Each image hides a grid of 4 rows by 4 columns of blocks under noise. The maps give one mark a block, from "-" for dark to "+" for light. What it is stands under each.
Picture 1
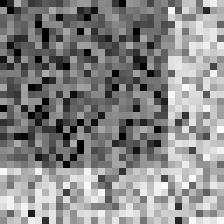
- - - +
- - - +
- - - +
+ + + +
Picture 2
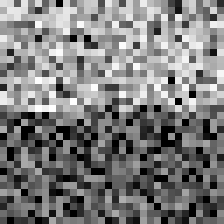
+ + + +
+ + + +
- - - -
- - - -
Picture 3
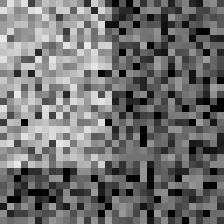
+ + - -
+ + - -
+ + - -
- - - -
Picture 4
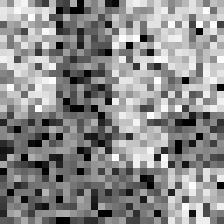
+ - + +
+ - + +
- - + -
- - - +
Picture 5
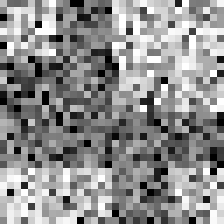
+ - + +
- - + +
- - - -
+ + - +
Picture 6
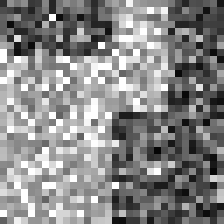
- - + -
+ + + -
+ + - -
+ + - -
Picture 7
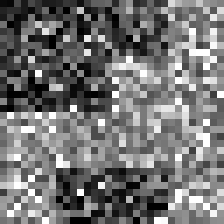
- - - +
- - + +
+ + + +
+ - - +
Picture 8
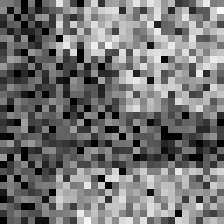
- + + +
- - + +
- - - -
- + + +
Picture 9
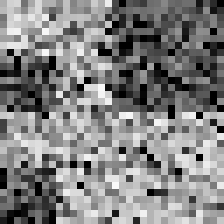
+ + - -
- + - -
+ + + +
- + + +
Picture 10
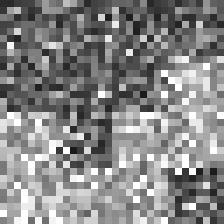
- - - -
- - - +
+ - + +
+ + + -
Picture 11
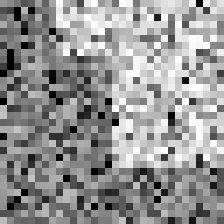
- + + +
- - + +
- - + +
- - - -
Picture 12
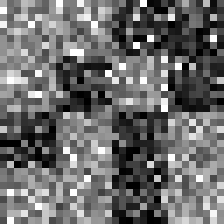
+ + - -
+ - + -
- + - +
+ + - +
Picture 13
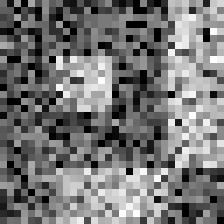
- - - +
- + - +
- - - +
- + + -
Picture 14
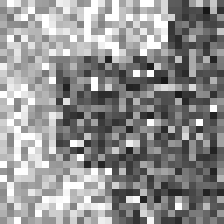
+ + + -
+ - - -
+ - - -
+ + - -
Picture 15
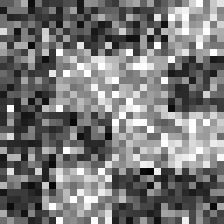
- - - +
- + + -
- - + +
- + - -
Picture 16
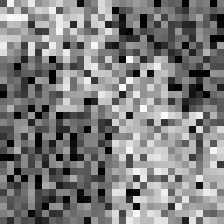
+ + - -
- + + -
- - + +
- - + +
